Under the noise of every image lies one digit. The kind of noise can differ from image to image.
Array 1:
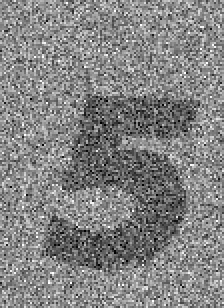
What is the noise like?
independent entries
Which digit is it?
5
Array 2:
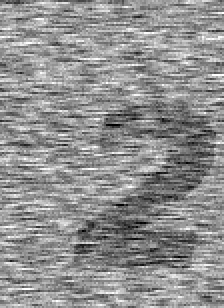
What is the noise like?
streaked along the rows
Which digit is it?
2
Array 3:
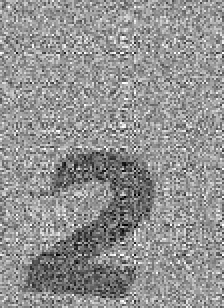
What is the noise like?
low rank plus noise
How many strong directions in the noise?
two
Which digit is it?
2
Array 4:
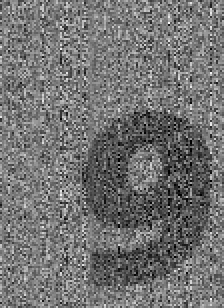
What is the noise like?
columns of uneven size
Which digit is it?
9
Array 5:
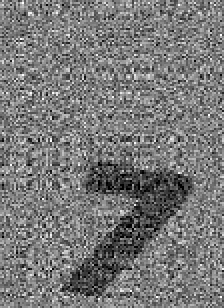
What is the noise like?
low rank plus noise
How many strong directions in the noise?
two
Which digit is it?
7
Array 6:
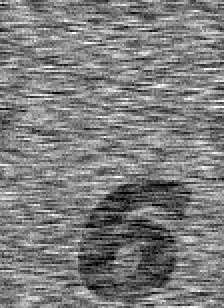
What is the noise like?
streaked along the rows
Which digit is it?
6
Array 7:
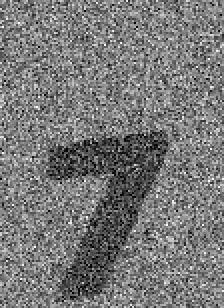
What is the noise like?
independent entries
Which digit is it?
7
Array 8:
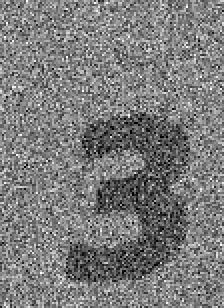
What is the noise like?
independent entries
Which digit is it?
3
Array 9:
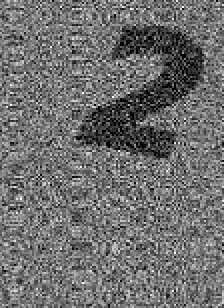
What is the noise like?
low rank plus noise
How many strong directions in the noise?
two
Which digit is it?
2
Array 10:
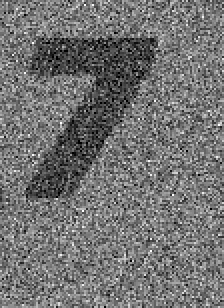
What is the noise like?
independent entries
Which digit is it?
7
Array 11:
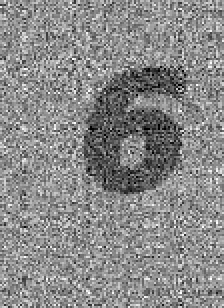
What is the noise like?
low rank plus noise
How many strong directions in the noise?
three or four
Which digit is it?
6
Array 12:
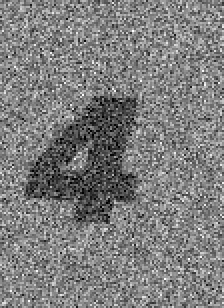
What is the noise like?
independent entries
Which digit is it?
4
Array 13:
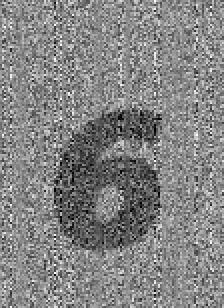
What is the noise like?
columns of uneven size
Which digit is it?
6
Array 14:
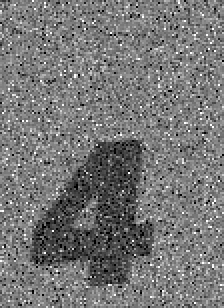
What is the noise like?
heavy tails
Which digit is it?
4
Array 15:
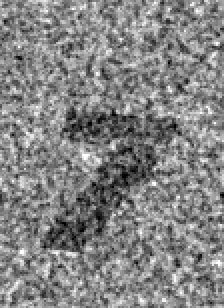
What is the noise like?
blotchy
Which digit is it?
7
